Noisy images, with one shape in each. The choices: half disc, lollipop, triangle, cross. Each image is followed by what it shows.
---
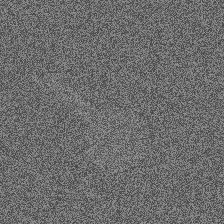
lollipop
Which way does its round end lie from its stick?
down and right
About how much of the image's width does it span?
half
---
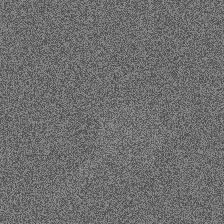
lollipop
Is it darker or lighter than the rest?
lighter
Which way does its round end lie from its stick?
up and right
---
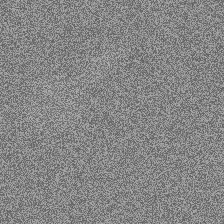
lollipop
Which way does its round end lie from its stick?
down and left
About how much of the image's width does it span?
half
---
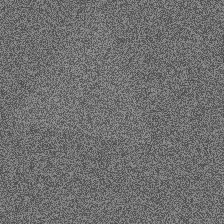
triangle
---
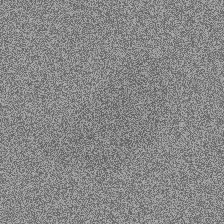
half disc
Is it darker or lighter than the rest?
darker
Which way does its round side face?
down and right
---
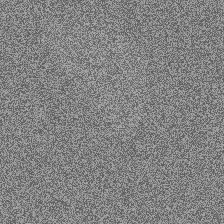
half disc
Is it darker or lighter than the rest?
lighter
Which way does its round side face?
up and right
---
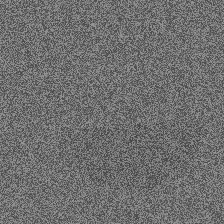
half disc
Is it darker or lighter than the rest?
darker
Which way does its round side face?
down
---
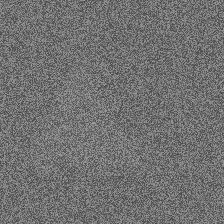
triangle
